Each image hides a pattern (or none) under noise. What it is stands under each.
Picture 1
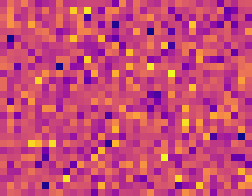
only noise
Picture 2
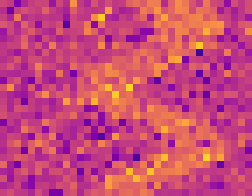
a wavy band
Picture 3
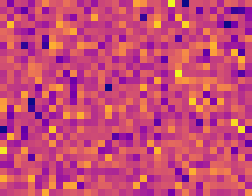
only noise
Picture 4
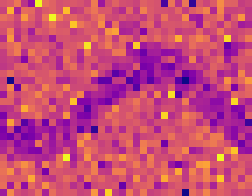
a wavy band
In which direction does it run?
left to right
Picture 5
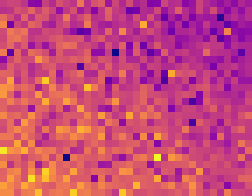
a smooth slope
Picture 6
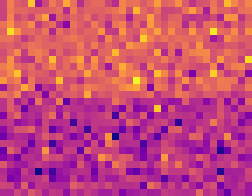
a sharp edge
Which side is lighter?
top
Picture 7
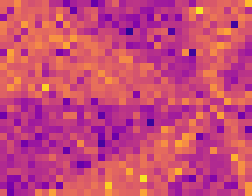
spokes from one point
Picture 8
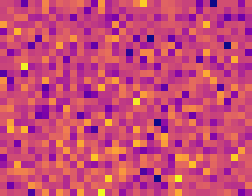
only noise
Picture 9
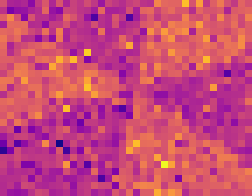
spokes from one point
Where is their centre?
centre
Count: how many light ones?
3
